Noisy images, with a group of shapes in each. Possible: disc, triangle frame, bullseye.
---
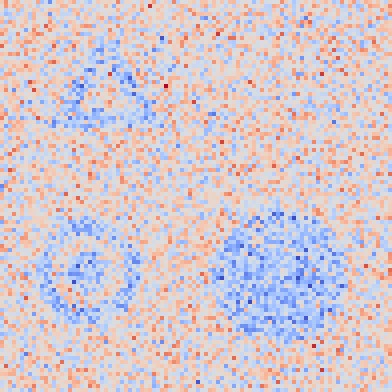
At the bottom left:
bullseye
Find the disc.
bottom right
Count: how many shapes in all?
3
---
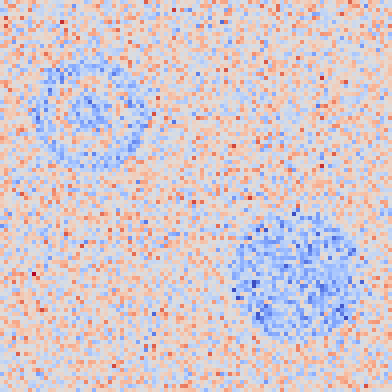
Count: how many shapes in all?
2
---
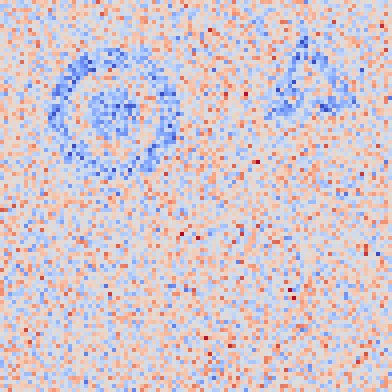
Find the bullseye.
top left
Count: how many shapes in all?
2
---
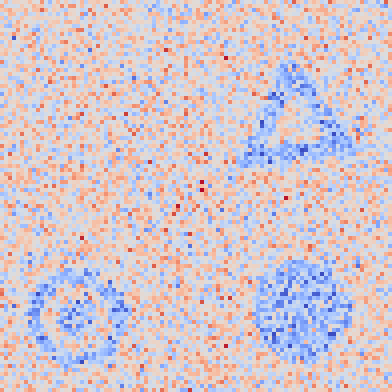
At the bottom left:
bullseye
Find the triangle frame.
top right
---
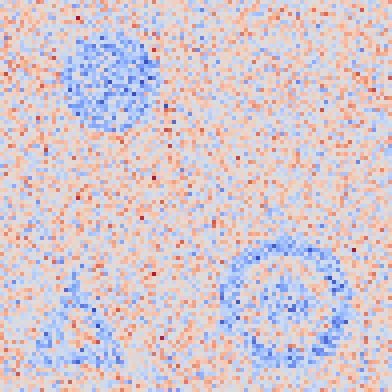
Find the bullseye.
bottom right
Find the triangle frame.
bottom left
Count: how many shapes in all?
3
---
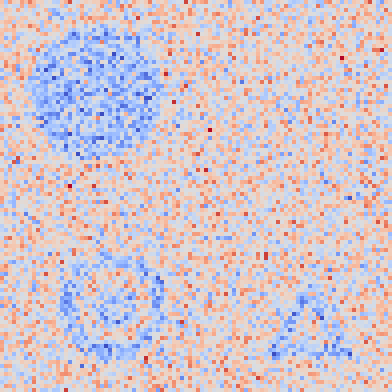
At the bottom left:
bullseye
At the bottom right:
triangle frame
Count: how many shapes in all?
3
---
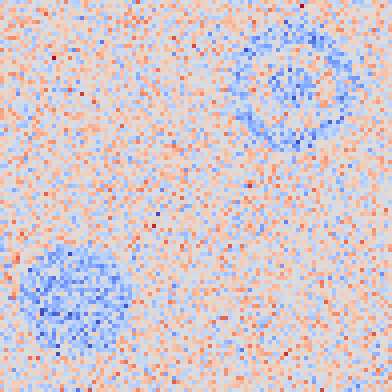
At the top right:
bullseye
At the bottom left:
disc
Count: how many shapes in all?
2
